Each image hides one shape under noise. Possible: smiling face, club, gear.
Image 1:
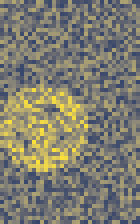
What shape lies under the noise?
smiling face
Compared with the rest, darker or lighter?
lighter
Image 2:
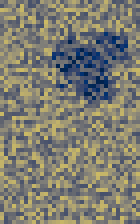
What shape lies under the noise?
club
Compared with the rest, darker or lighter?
darker
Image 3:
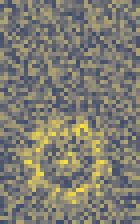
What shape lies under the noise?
gear
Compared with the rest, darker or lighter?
lighter
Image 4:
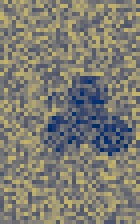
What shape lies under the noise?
club
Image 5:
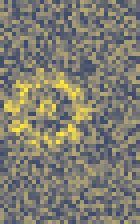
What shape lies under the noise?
gear
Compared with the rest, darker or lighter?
lighter
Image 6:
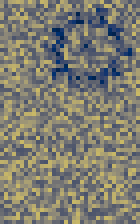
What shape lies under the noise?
gear
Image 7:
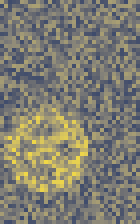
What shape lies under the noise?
smiling face
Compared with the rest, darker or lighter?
lighter
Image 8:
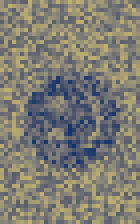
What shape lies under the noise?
smiling face
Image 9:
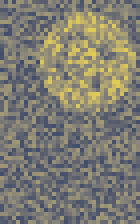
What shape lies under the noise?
smiling face
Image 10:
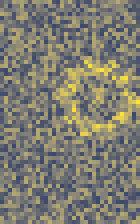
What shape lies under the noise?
gear
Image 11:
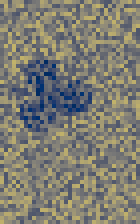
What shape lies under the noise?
club
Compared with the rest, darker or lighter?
darker
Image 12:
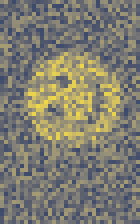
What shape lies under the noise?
smiling face
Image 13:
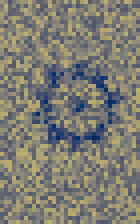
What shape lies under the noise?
gear
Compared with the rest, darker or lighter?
darker
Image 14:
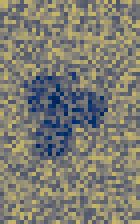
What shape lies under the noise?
club
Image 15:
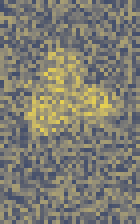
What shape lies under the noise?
club
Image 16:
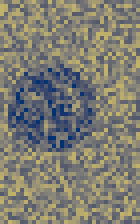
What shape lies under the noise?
smiling face
